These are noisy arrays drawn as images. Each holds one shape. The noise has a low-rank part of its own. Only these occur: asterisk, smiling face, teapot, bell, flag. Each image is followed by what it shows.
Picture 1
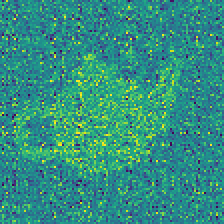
teapot
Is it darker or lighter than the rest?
lighter
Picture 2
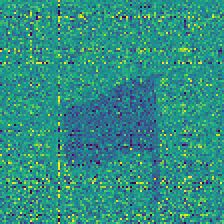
flag
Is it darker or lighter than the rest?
darker
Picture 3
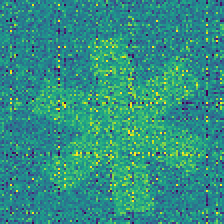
asterisk
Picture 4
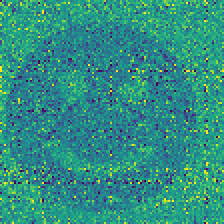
smiling face
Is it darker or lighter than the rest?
darker
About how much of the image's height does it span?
nearly all
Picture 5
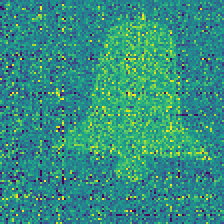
bell
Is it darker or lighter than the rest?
lighter
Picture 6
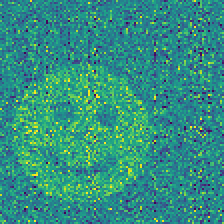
smiling face
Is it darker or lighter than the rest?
lighter
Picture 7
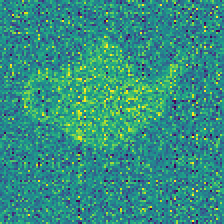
teapot
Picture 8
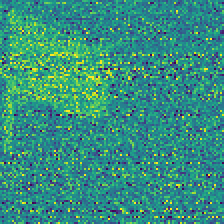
flag
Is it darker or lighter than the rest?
lighter
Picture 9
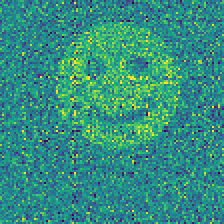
smiling face
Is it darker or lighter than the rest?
lighter
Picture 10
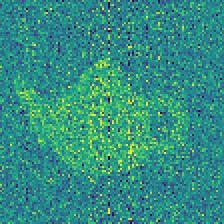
teapot
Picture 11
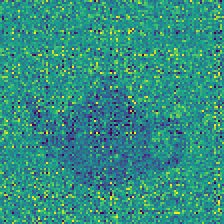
teapot
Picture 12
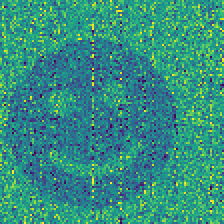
smiling face
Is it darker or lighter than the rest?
darker
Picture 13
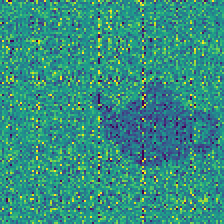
teapot
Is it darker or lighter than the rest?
darker
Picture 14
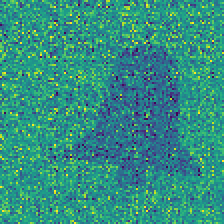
bell
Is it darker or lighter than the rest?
darker
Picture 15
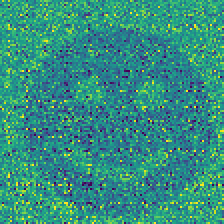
smiling face
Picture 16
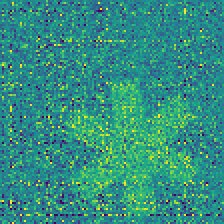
asterisk
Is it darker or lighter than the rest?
lighter
